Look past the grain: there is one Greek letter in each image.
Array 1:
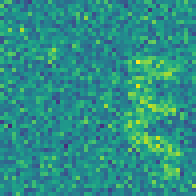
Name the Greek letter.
xi
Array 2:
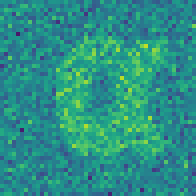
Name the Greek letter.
alpha
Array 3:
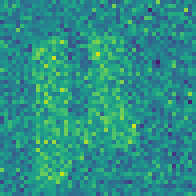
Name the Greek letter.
mu
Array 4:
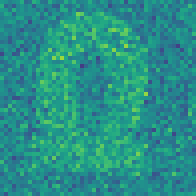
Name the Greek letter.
omega
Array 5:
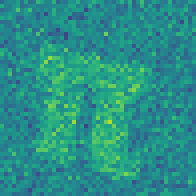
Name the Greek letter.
pi
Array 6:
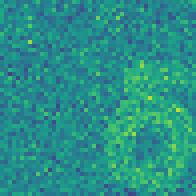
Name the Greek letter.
delta
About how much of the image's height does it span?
two thirds
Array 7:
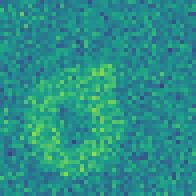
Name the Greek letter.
sigma
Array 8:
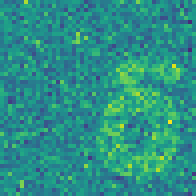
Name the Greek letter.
delta
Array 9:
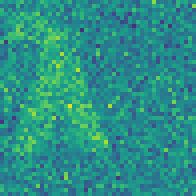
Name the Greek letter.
lambda
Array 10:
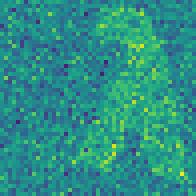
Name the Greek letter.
lambda
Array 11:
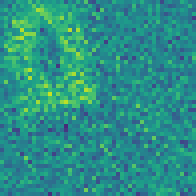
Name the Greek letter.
omega
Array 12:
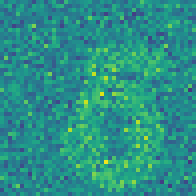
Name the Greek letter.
delta
